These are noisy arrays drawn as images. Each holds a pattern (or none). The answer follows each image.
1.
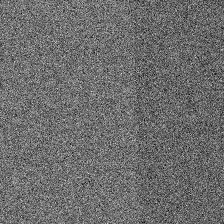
a sharp edge
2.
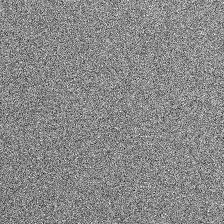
a smooth slope
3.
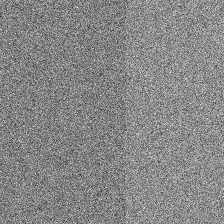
a sharp edge
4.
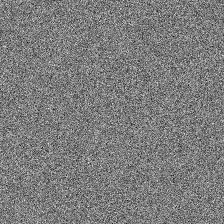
only noise
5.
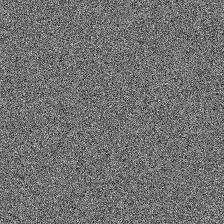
only noise
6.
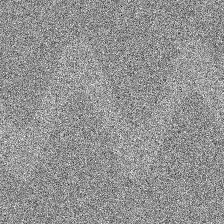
a wavy band
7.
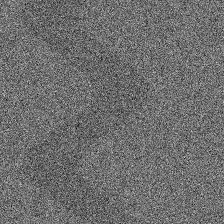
a wavy band
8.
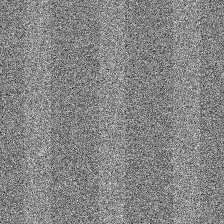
vertical stripes
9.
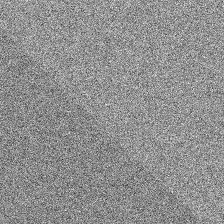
a sharp edge
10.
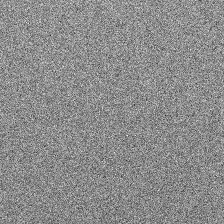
a smooth slope
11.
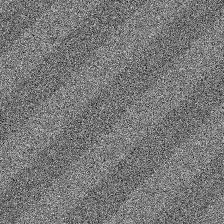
diagonal stripes
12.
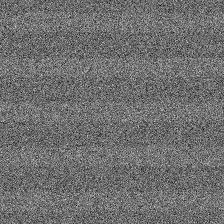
horizontal stripes
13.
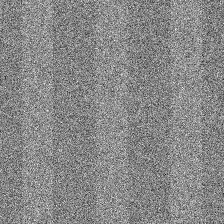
vertical stripes
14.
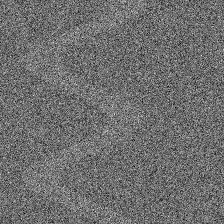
a wavy band
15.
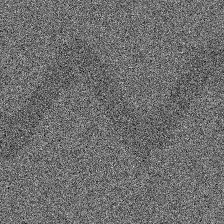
a wavy band
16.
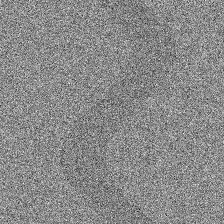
a wavy band
